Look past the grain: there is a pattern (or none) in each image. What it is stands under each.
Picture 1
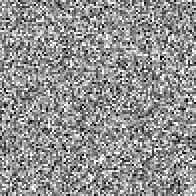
only noise
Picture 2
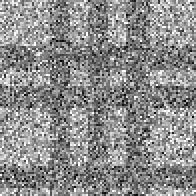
bands of rows crossing bands of columns
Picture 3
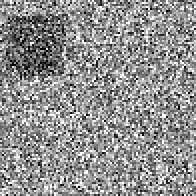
one block
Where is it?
top left
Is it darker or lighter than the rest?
darker
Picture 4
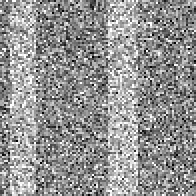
bands of columns
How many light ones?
2
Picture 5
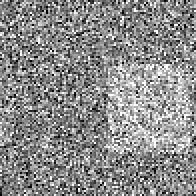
one block
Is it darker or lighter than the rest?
lighter
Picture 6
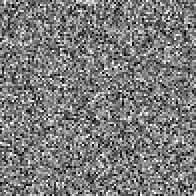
only noise
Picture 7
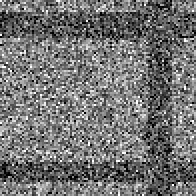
bands of rows crossing bands of columns
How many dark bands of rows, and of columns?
2 and 1
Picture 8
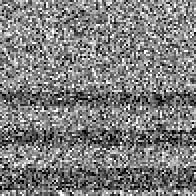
bands of rows
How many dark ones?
3
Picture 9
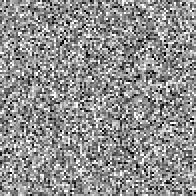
only noise
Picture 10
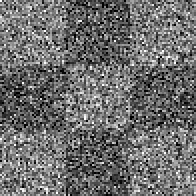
a checkerboard
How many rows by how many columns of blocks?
3 by 3
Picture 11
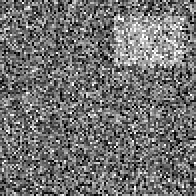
one block
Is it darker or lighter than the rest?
lighter
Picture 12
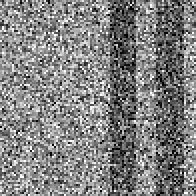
bands of columns
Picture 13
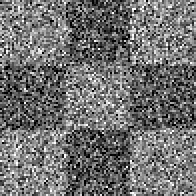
a checkerboard
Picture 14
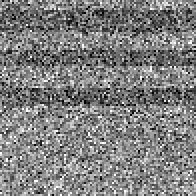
bands of rows
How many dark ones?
3
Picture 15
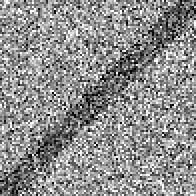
a diagonal band
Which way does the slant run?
bottom left to top right
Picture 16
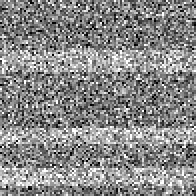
bands of rows
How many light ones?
3
